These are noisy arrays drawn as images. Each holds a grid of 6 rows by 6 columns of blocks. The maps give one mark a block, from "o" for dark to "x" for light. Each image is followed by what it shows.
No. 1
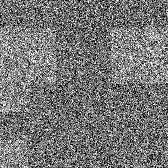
o o o o o o
x x o o x x
x x o o x x
x o o o o o
o o o o o o
x o o o o o
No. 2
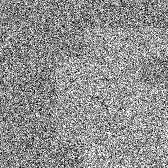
o o o o o o
o o o x x x
o o x x x o
o o x x x x
o o x x x x
o o o x x x
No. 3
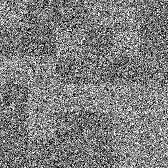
x o o x x o
o o x o x o
x x o o o o
o x x x x x
o x o o x x
o o o o x x
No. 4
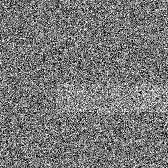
o o o o o o
o o o o o o
o o o o o o
o o x x x x
o o o o o o
o o o o o o
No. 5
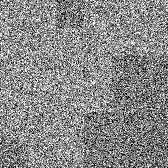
x x o x x x
x x x x x x
x x x x o o
x x x x o o
x x x o o o
o x x o o o
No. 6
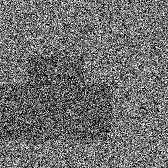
x x x x x x
x x x x x x
x o o x x x
o o o o x x
o o o o x x
x x x x x x
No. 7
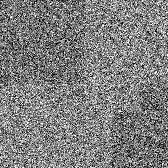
o o o x x x
o o o x x x
o o o x x x
x x x x x o
x x x x o o
x x x x o o
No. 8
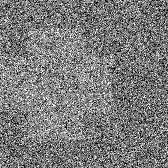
o o o o o o
o x x o o o
x x x x o o
x x x x o o
o x x o o o
o o o o o o
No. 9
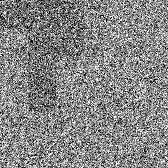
o o o x x x
x o o x x x
x o x x x x
x o x x x x
x x x x x x
x x x x x x
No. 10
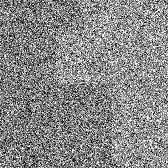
o o o x x x
o o x x x x
o o x x x x
o o o o x x
o o o o x x
o o o o x x
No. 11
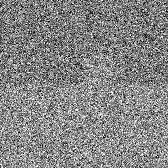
o o o o o o
o o o o o o
o o o x o o
x x x x x x
x x x x x x
x x x x x x
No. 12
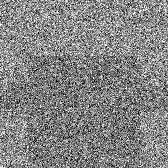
x x x x x x
x x x x x x
x o o o o x
o o o o o o
x o o o o x
x o o o o x
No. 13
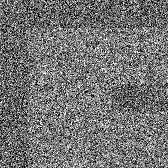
o o o o o o
o x x x x x
o x x x x x
o x x x o o
o x x x x x
o x x x x x
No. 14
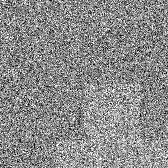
o o o o o o
o o o o o o
o o o o o o
o o o x x o
o o o x x o
o o x x x x
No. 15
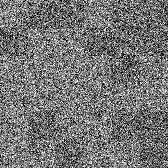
x o o x o o
o x x o o o
x x x x o x
x x x x x x
x o x x o o
x x o x x o
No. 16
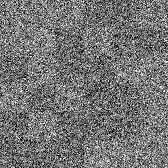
x x x o o x
x x o x o o
o x o o x x
x o x o o x
o x o o o x
o o o x x x
